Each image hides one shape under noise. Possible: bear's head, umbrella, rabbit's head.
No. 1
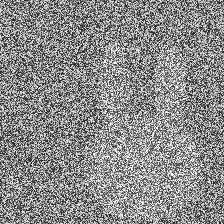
rabbit's head
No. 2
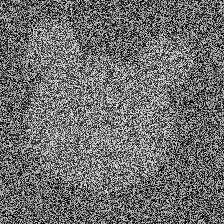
bear's head
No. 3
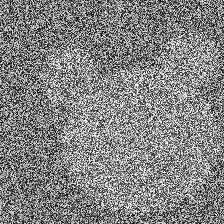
bear's head
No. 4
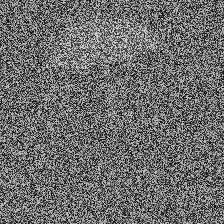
umbrella
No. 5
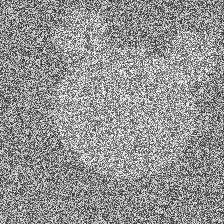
bear's head
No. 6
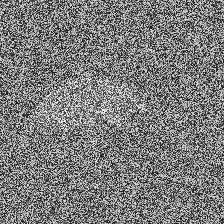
umbrella
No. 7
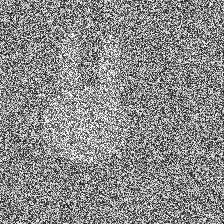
rabbit's head
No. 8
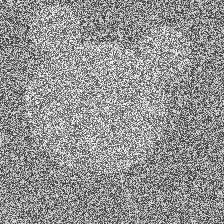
bear's head
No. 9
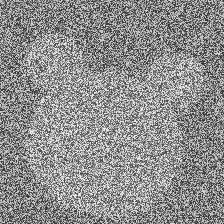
bear's head
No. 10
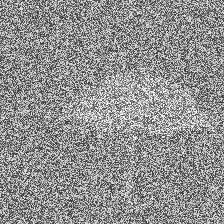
umbrella
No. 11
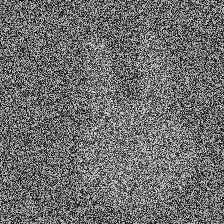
rabbit's head
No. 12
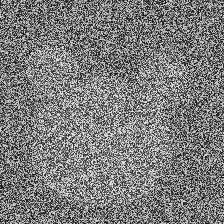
bear's head
